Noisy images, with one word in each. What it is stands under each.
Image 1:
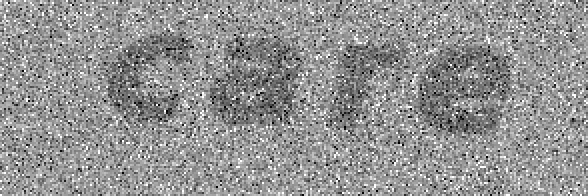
care
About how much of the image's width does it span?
two thirds
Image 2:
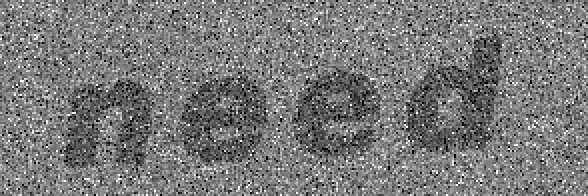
need
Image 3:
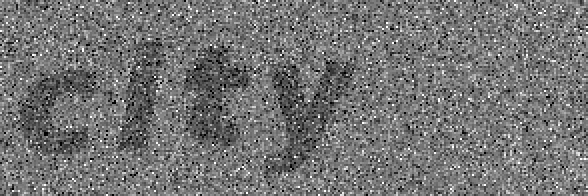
city
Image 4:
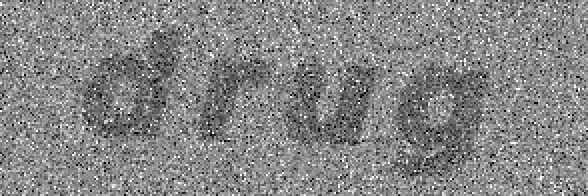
drug
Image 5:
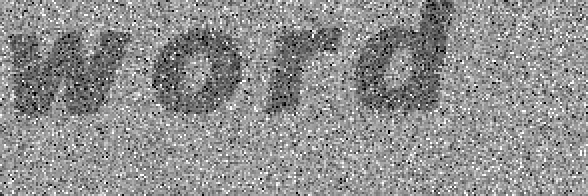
word
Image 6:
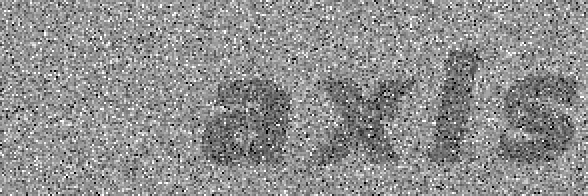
axis
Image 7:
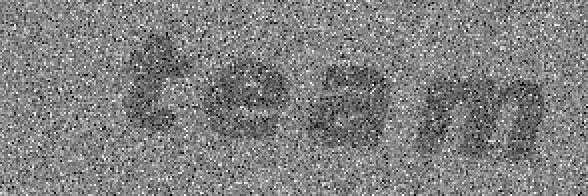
team
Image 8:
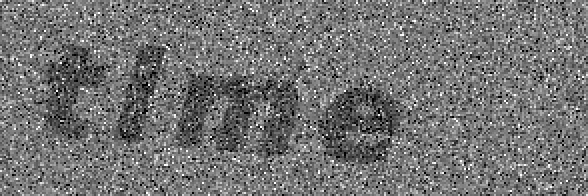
time
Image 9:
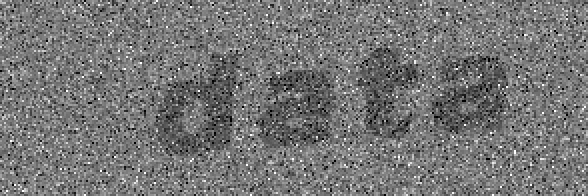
data
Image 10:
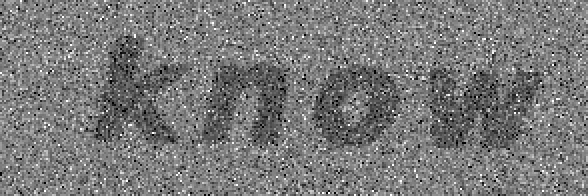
know
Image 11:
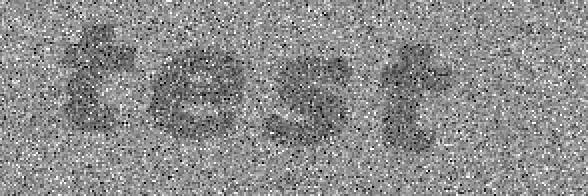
test
